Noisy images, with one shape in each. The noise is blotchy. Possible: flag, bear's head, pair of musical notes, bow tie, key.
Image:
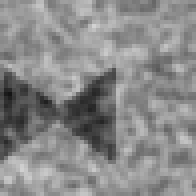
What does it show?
dark bow tie
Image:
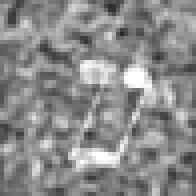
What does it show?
light pair of musical notes
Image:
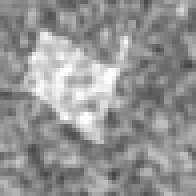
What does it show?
light flag
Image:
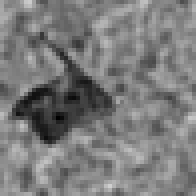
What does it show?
dark flag
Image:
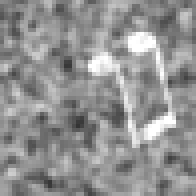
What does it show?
light pair of musical notes
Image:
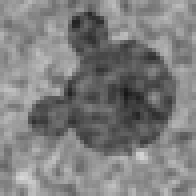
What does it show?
dark bear's head
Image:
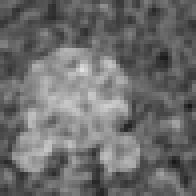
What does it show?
light bear's head
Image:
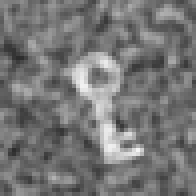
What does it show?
light key
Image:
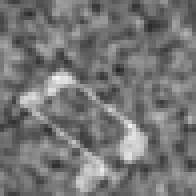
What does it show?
light pair of musical notes
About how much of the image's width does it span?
two thirds
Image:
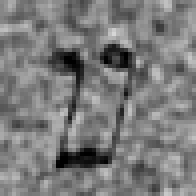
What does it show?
dark pair of musical notes
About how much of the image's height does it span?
two thirds
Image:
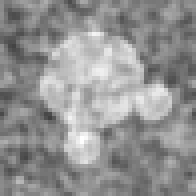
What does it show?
light bear's head
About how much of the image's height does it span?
two thirds
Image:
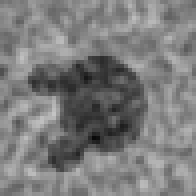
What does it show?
dark bear's head
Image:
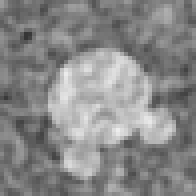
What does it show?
light bear's head
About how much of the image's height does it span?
two thirds
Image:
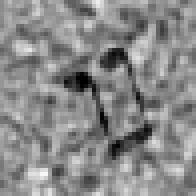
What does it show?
dark pair of musical notes
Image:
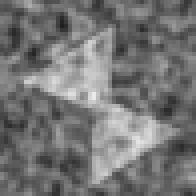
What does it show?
light bow tie
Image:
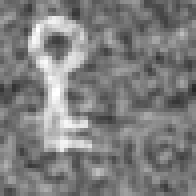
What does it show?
light key
